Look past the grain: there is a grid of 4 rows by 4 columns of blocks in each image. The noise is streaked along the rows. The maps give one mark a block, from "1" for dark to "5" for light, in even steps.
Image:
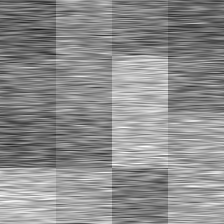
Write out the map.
1 3 2 1
2 3 5 2
1 2 5 4
5 4 2 4
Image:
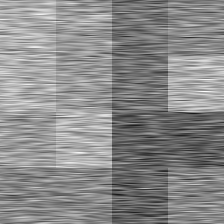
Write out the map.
5 4 2 3
5 4 2 5
4 5 1 1
3 3 1 3
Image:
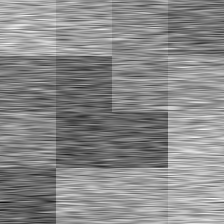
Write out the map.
5 4 3 2
2 1 3 4
3 1 1 5
1 4 4 5
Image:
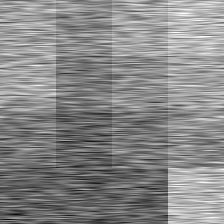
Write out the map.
4 3 4 5
4 2 3 4
2 1 2 3
1 1 1 5
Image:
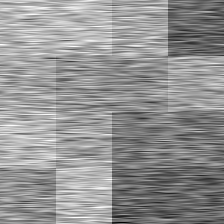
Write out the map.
5 5 4 1
4 3 3 4
5 4 2 2
3 5 1 1
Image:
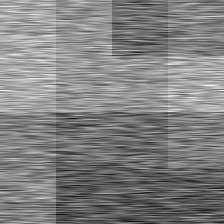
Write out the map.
5 4 2 3
5 4 4 5
3 2 2 3
3 1 1 1
